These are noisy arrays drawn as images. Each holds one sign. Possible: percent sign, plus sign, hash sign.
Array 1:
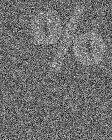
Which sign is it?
percent sign
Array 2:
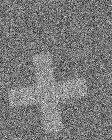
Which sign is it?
plus sign
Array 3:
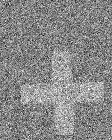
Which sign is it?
plus sign
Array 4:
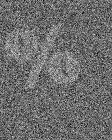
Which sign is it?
percent sign
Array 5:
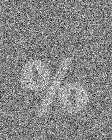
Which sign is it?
percent sign
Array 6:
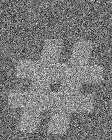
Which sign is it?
hash sign
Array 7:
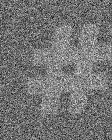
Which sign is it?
hash sign
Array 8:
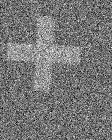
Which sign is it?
plus sign
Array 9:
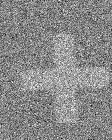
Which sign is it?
plus sign
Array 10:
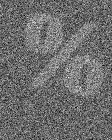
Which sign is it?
percent sign
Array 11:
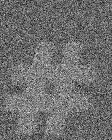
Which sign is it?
hash sign
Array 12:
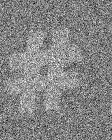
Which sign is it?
hash sign
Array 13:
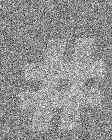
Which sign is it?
hash sign
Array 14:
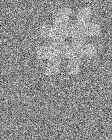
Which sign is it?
hash sign
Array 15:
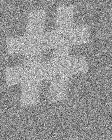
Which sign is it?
hash sign
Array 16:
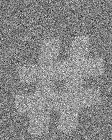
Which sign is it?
hash sign
